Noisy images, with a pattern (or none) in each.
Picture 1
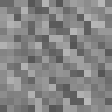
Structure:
diagonal stripes
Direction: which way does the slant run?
top left to bottom right
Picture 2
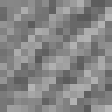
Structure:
diagonal stripes
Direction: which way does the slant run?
bottom left to top right
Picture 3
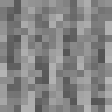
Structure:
vertical stripes
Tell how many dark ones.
4
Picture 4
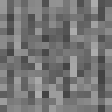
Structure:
vertical stripes
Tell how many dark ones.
6
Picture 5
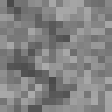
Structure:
a wavy band
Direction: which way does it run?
top to bottom
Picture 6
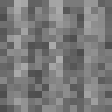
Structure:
vertical stripes
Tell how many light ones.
3
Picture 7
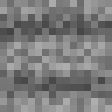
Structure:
horizontal stripes
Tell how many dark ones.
2
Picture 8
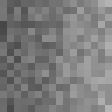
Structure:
a smooth slope
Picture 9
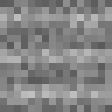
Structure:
horizontal stripes
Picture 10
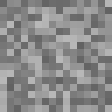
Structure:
only noise
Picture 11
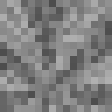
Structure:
spokes from one point
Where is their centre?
bottom middle
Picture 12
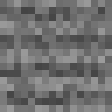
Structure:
horizontal stripes
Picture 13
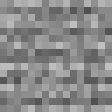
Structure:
horizontal stripes
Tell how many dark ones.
5
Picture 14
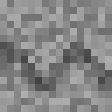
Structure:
a wavy band
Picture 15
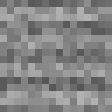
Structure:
horizontal stripes
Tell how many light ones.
4
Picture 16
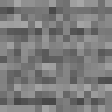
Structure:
horizontal stripes
